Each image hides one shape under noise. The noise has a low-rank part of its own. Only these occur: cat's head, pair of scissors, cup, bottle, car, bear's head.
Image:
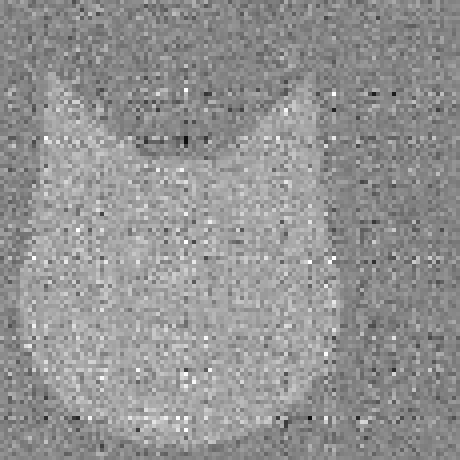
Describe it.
light cat's head
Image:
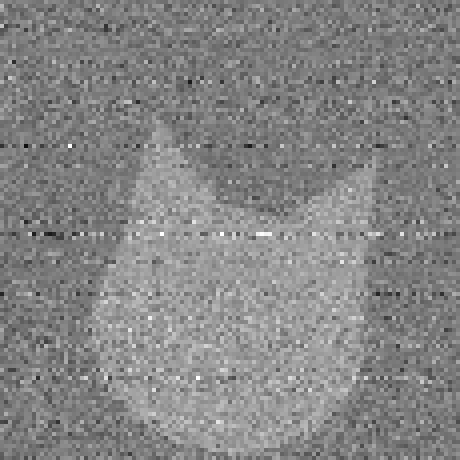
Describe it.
light cat's head
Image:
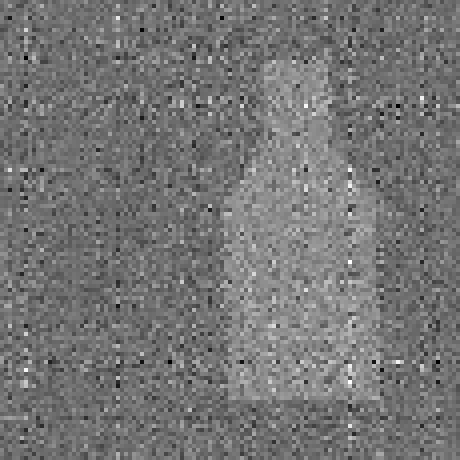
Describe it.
light bottle
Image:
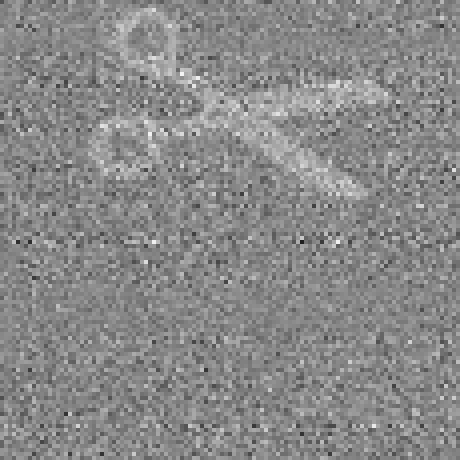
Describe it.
light pair of scissors
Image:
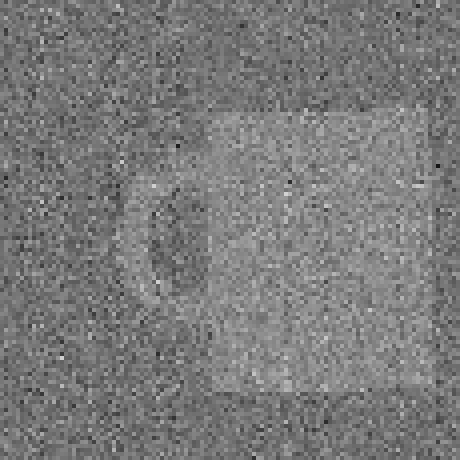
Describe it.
light cup
